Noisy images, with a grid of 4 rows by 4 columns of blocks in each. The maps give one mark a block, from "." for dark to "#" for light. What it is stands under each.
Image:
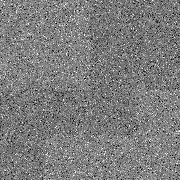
# # . .
# # . .
. . . #
. # # #
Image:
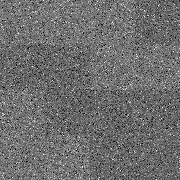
# # # .
. . # #
# . . .
# # . .
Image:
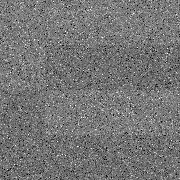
# # # #
# . . .
. # # #
. . . .
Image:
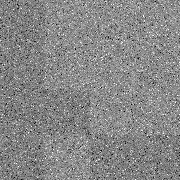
. # # #
. # # #
. . # #
. # . .
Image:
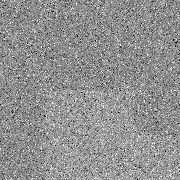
. . . .
. . . .
. # # .
. # # #
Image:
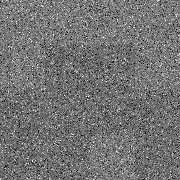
# # # #
# . . #
. . . .
. . # .
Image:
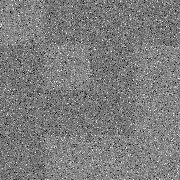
# . . .
. # . #
. . . #
. # # #
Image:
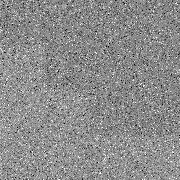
. . . .
# . . .
# # . .
# # # #
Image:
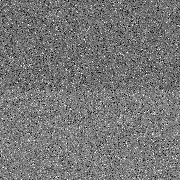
. . . .
. . . .
# # # #
# # # #
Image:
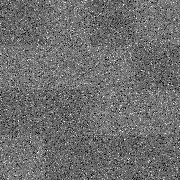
. # . #
# # # .
. . # #
# . . .
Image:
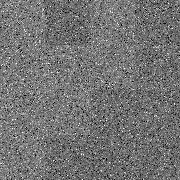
# . # .
# # # .
# # . .
# . . .
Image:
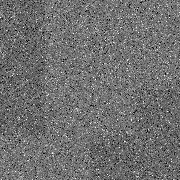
. # # #
. # # #
. # # .
# # . .
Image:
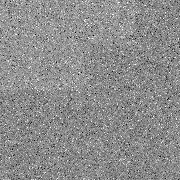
# # # .
# # . .
. . . .
. . . .
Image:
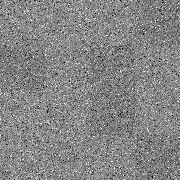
# # # .
. # . #
# # . #
# # # .
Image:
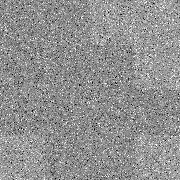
. . # #
. . . #
. . . .
# . . #
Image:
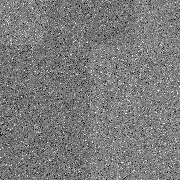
# . . #
. . # #
. . # #
. . # #
